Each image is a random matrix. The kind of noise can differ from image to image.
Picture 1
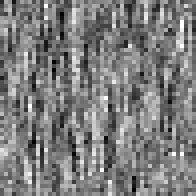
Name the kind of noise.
streaked along the columns
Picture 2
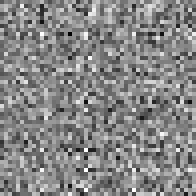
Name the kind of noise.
low rank plus noise
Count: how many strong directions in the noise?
two
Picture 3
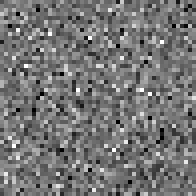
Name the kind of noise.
heavy tails
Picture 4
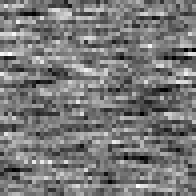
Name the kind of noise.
streaked along the rows
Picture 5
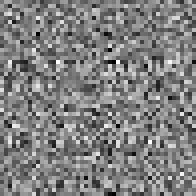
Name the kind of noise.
low rank plus noise
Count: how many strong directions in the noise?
three or four
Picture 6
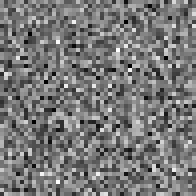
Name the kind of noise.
independent entries
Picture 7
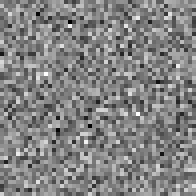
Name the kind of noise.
independent entries
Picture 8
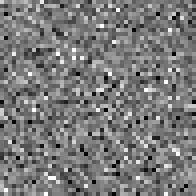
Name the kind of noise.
heavy tails
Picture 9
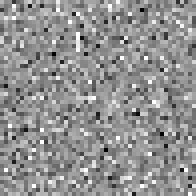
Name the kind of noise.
heavy tails
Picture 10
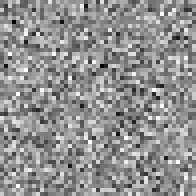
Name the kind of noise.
independent entries
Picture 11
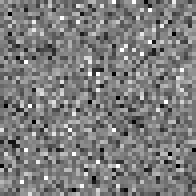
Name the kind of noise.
heavy tails
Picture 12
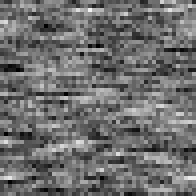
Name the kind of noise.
streaked along the rows
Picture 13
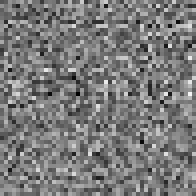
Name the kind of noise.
low rank plus noise
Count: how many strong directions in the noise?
two
